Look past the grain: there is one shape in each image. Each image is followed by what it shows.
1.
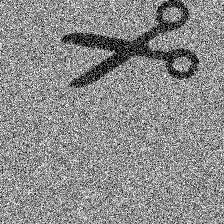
pair of scissors
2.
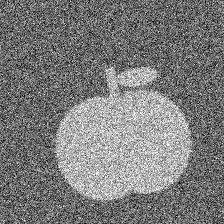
apple
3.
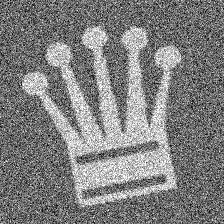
chess queen
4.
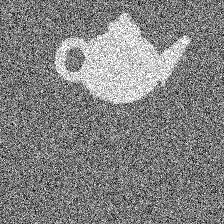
teapot
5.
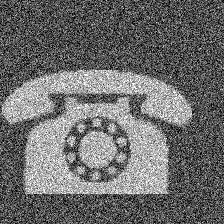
telephone
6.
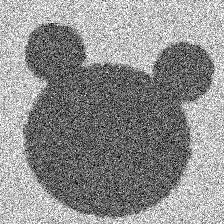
bear's head
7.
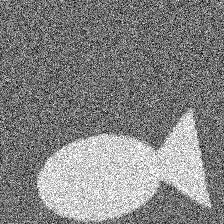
fish
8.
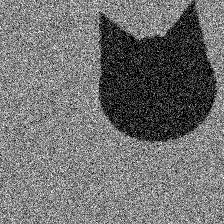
cat's head
